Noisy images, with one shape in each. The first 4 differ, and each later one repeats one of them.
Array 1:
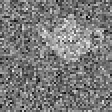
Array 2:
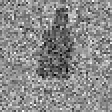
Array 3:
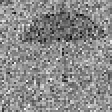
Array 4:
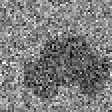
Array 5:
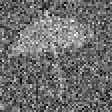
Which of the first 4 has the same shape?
3
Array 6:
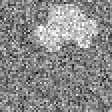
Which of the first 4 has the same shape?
4
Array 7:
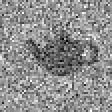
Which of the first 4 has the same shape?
1
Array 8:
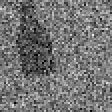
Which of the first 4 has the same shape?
2
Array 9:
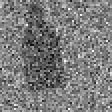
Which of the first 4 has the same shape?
2
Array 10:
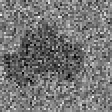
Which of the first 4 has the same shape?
4
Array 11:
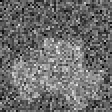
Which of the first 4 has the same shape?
4
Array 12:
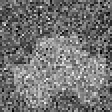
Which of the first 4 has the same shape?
4
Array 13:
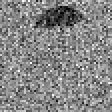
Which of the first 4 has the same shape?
3
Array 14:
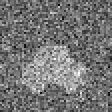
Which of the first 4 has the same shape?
4
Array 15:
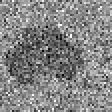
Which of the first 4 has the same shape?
4
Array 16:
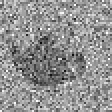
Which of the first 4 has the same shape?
1
